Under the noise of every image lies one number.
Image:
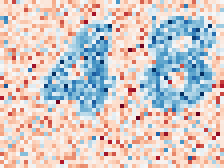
48
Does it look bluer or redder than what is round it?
bluer
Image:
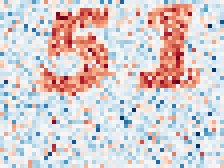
51
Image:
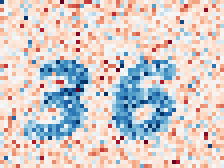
36
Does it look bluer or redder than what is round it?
bluer
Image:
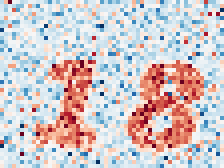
18
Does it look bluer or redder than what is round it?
redder
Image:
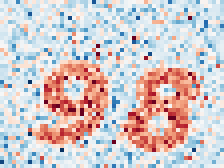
98
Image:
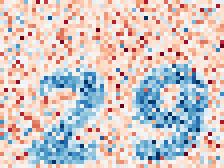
29
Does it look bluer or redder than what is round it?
bluer
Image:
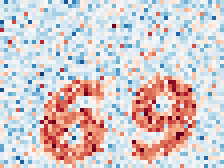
69
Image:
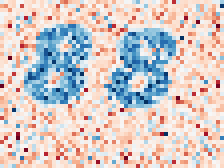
88
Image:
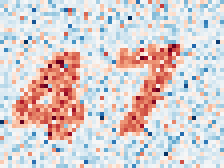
47
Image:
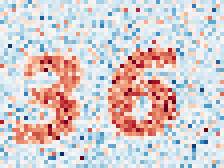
36
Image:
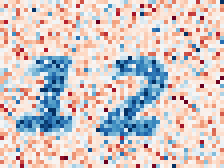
12
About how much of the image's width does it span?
two thirds
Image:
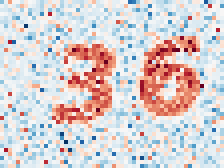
36
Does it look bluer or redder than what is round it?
redder
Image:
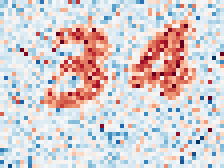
34
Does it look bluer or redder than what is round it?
redder
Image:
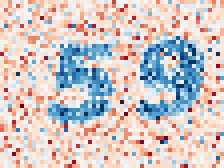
59
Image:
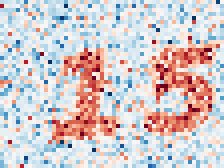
15
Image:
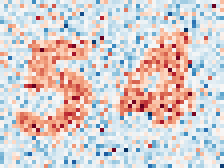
54
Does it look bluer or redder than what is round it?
redder
